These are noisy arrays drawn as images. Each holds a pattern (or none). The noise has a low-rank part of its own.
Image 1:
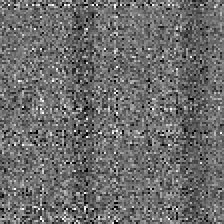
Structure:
bands of columns
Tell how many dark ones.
2
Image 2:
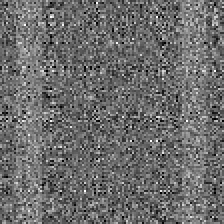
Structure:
bands of columns
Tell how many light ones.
2
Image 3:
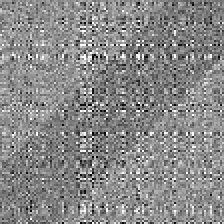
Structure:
a diagonal band
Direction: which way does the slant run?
bottom left to top right
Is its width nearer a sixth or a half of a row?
a half
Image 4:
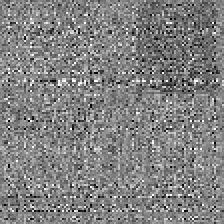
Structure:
one block
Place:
top right
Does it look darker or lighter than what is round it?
darker
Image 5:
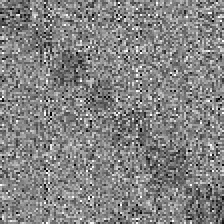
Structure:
blocks along the diagonal
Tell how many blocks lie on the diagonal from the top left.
7
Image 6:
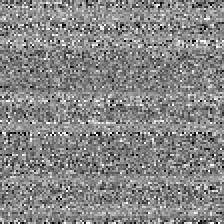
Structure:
bands of rows
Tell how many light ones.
6
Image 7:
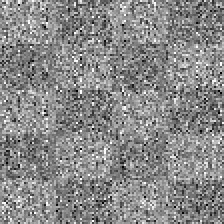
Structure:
a checkerboard
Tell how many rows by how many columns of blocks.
5 by 4
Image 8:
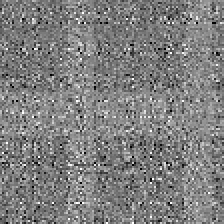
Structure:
bands of rows crossing bands of columns
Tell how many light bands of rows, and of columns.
1 and 2
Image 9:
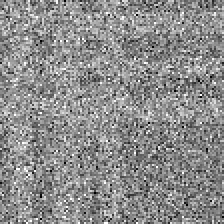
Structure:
bands of rows crossing bands of columns
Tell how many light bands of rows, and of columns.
3 and 3
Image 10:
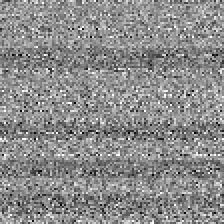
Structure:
bands of rows
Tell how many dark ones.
4
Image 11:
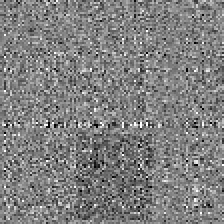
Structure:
one block
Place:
bottom middle
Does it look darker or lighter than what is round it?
darker
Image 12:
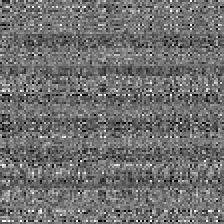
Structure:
bands of rows
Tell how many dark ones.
6
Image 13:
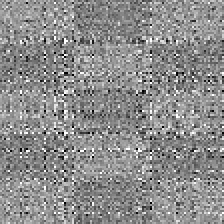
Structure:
a checkerboard
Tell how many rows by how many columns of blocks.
5 by 3
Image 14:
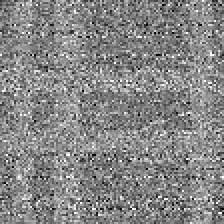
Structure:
bands of rows crossing bands of columns
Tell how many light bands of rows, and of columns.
2 and 3
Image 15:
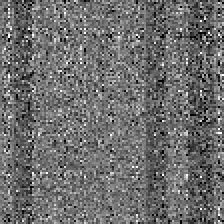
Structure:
bands of columns
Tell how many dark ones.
3
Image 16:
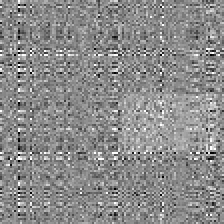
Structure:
one block
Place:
middle right
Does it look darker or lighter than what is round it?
lighter
